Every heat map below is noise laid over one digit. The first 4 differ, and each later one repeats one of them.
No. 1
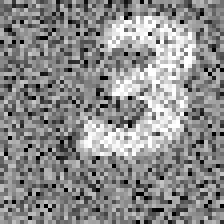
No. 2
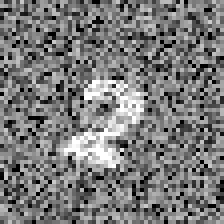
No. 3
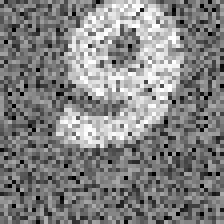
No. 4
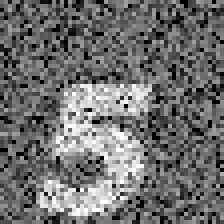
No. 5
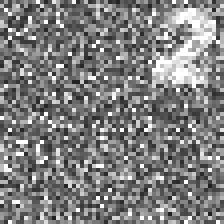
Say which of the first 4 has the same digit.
2
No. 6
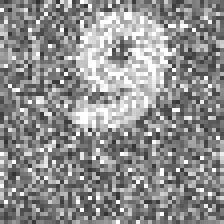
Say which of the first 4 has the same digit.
3
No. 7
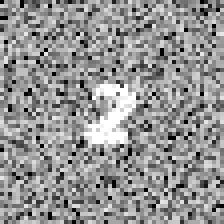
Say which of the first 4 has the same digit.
2
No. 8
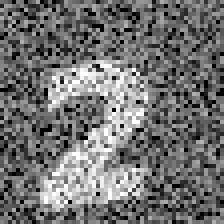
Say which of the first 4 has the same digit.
2
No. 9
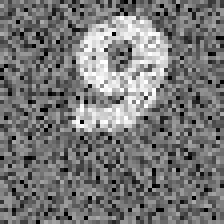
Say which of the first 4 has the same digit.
3
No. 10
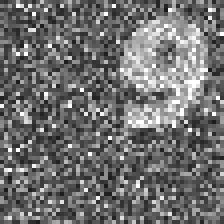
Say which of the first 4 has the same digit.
3
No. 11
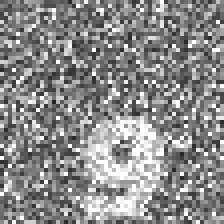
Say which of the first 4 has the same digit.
3
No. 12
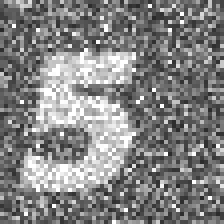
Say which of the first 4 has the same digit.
4
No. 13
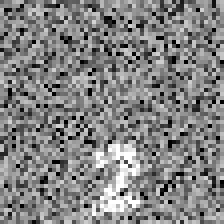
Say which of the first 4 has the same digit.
2
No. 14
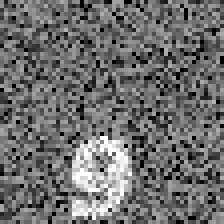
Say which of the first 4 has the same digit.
3
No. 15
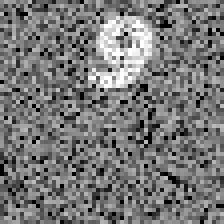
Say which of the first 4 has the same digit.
3
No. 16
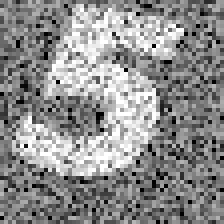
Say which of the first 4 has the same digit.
4
